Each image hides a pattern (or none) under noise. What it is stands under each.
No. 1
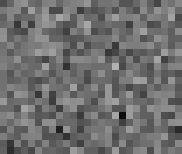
only noise
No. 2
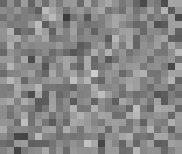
only noise
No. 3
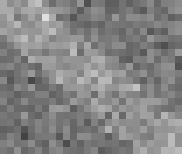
a diagonal band
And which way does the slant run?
top left to bottom right
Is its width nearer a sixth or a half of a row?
a half
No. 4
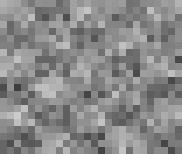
a checkerboard
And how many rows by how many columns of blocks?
6 by 5
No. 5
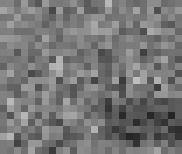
one block
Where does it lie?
bottom right
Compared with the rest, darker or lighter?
darker
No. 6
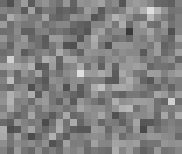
only noise
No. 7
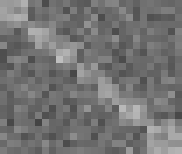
blocks along the diagonal
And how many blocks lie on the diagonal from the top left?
7
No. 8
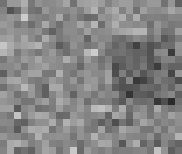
one block
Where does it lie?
middle right
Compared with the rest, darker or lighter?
darker
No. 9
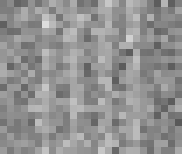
bands of columns
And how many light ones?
4
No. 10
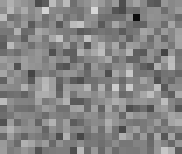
only noise
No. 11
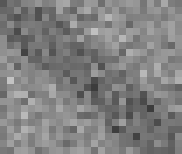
a diagonal band
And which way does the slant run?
top left to bottom right
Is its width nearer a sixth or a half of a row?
a half
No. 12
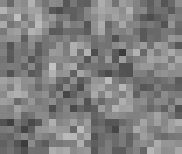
a checkerboard
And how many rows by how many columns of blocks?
4 by 4
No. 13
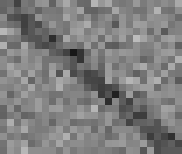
a diagonal band
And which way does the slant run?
top left to bottom right
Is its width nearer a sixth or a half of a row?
a sixth
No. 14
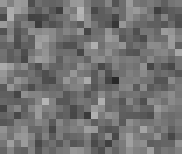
a checkerboard
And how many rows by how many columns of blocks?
5 by 6
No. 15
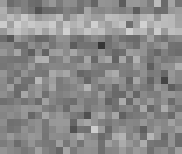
one band of rows
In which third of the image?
top
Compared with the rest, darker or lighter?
lighter
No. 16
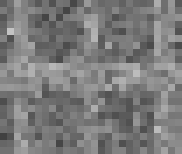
bands of rows crossing bands of columns
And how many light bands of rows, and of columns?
1 and 3
